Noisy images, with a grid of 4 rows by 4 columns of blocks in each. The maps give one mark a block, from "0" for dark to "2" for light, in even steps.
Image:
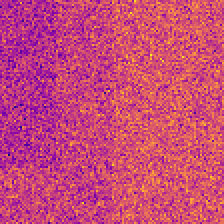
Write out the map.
0122
0122
0122
1122
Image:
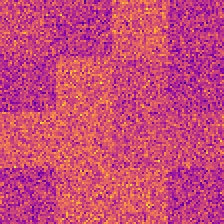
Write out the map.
1020
0210
2211
0220
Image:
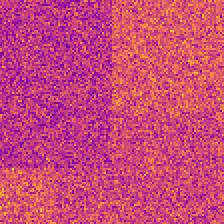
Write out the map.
0022
0022
0011
2111
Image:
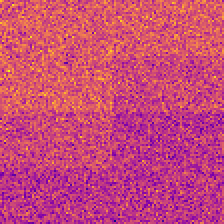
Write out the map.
2222
2211
1100
0000
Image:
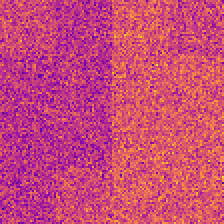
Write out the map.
1021
0022
0022
0122
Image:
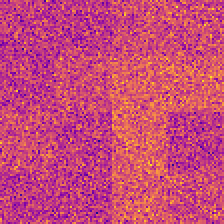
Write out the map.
0011
0122
1020
0021
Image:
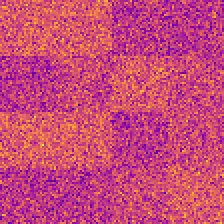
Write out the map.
2200
0121
2201
0012
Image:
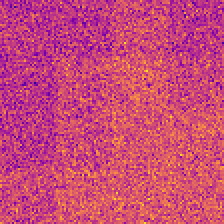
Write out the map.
0010
0121
0122
1222
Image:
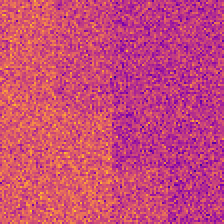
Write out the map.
2100
2100
2200
2210
